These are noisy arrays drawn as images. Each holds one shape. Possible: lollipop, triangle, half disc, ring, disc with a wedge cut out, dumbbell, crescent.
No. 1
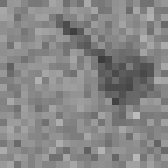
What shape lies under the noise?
lollipop
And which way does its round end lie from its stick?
down and right
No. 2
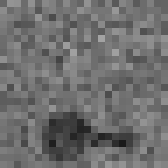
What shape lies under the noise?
lollipop
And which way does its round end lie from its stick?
left
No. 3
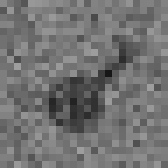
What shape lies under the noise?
lollipop
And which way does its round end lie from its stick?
down and left
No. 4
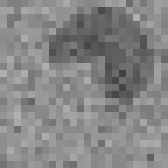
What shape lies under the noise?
disc with a wedge cut out
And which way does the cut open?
down and left
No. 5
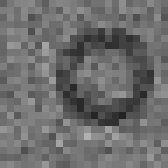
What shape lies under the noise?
ring
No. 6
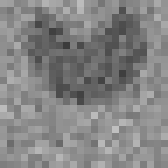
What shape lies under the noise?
disc with a wedge cut out
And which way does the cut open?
up
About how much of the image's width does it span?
two thirds
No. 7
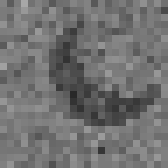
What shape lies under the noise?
crescent
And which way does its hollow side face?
up and right
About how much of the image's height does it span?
two thirds
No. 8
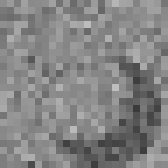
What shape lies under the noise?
crescent
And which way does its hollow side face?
up and left
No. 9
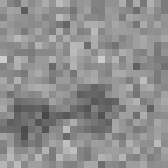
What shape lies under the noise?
dumbbell
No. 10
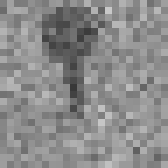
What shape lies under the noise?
lollipop
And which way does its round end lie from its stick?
up
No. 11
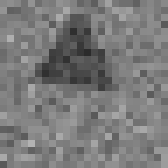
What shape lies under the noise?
triangle
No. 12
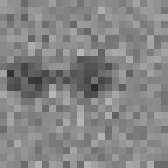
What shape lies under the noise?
dumbbell
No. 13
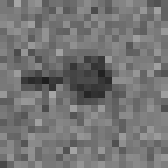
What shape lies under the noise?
lollipop
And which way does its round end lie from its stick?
right
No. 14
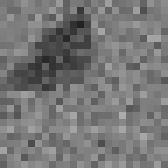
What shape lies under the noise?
half disc
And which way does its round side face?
down and right
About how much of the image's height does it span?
half
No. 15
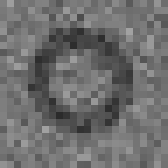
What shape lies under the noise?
ring
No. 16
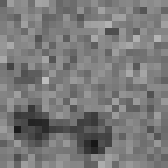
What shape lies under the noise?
dumbbell
